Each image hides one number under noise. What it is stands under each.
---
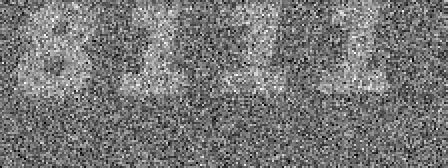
8111
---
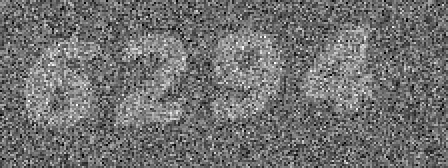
6294
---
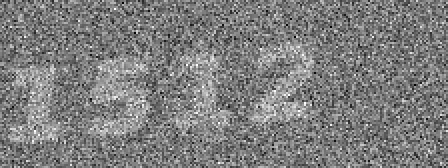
1512
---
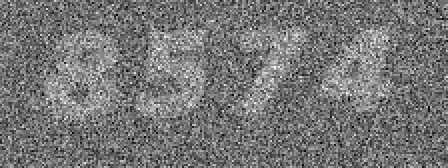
8574
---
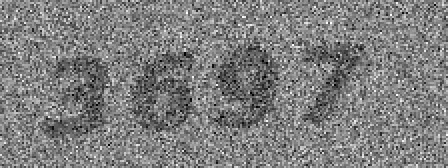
3697
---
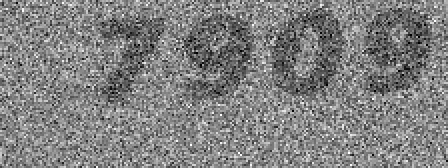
7909
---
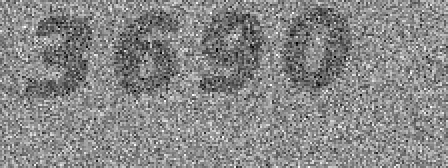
3690
